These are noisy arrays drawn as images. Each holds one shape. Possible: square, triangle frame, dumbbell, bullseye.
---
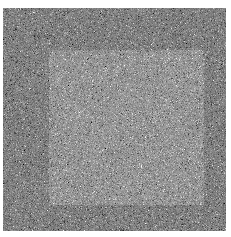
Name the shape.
square
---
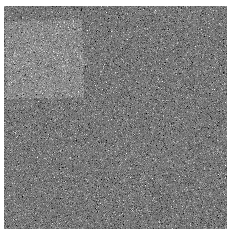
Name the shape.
square
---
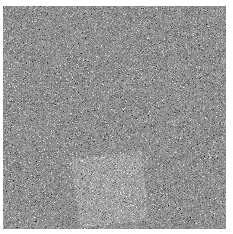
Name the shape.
square
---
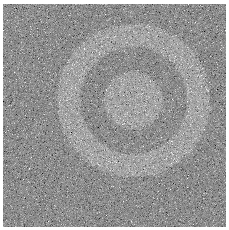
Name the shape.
bullseye
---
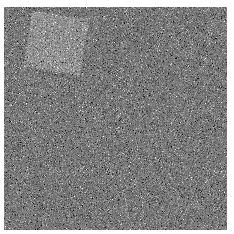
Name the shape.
square
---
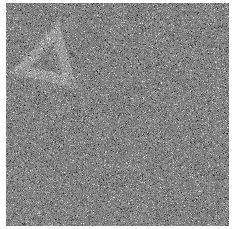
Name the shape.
triangle frame
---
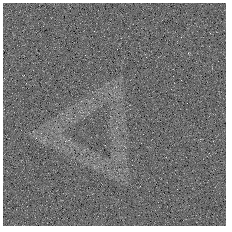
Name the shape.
triangle frame
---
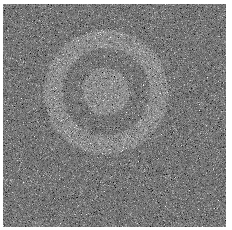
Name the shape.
bullseye
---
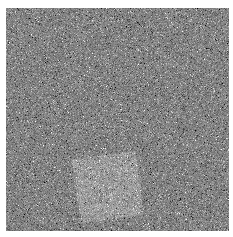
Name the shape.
square
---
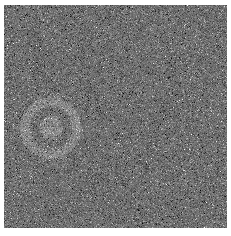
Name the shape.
bullseye
